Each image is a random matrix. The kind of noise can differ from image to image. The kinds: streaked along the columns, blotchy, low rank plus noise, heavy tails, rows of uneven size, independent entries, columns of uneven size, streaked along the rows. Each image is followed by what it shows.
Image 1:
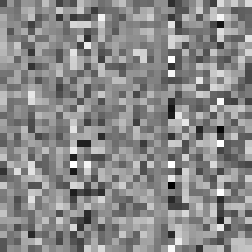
columns of uneven size
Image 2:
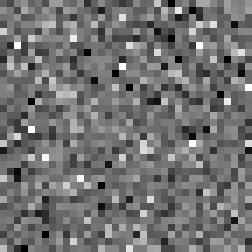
heavy tails
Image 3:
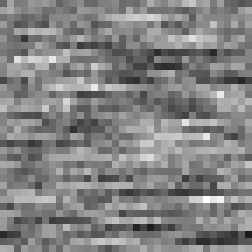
streaked along the rows
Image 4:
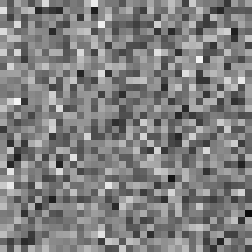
independent entries
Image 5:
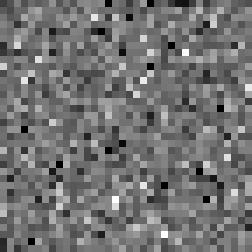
heavy tails
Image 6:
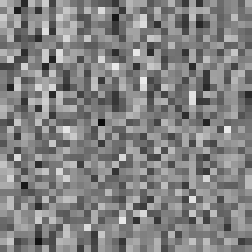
low rank plus noise
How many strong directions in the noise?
two
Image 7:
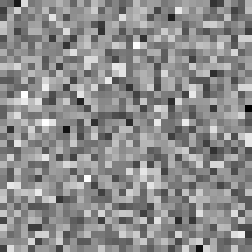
independent entries
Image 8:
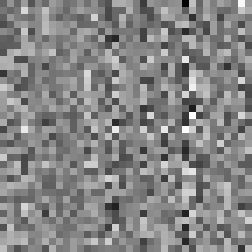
columns of uneven size
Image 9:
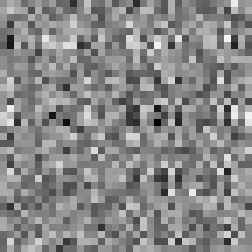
low rank plus noise
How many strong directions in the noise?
one
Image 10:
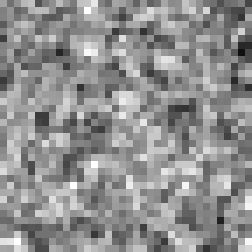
blotchy
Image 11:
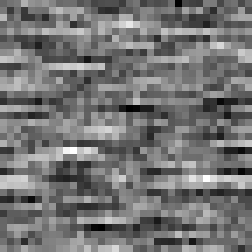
streaked along the rows
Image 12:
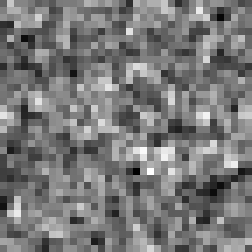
blotchy
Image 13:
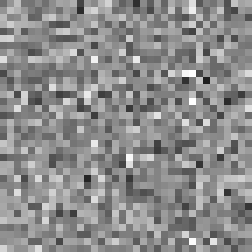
low rank plus noise
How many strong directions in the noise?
three or four
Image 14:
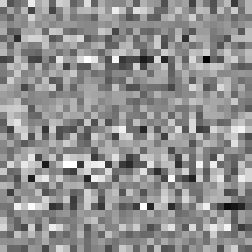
rows of uneven size
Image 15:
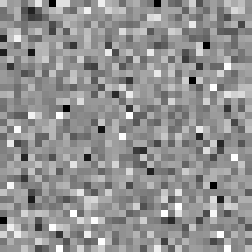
heavy tails
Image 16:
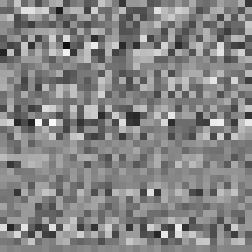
rows of uneven size
